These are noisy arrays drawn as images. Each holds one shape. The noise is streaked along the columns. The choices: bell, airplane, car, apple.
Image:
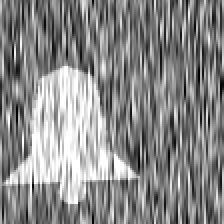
light bell
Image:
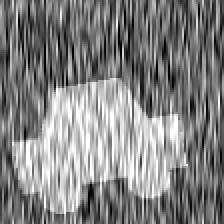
light car
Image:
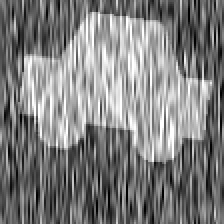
light car
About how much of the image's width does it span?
nearly all
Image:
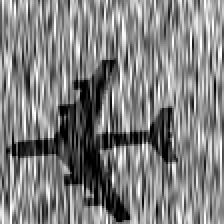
dark airplane
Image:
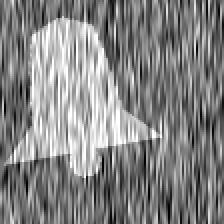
light bell
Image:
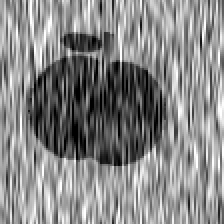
dark apple
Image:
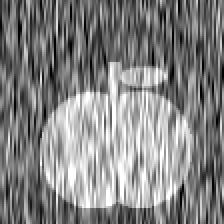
light apple
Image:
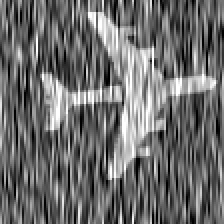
light airplane
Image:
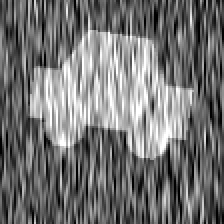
light car
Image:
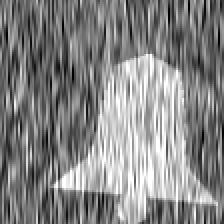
light bell
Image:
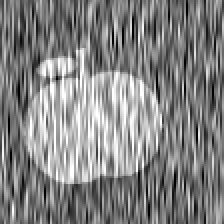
light apple
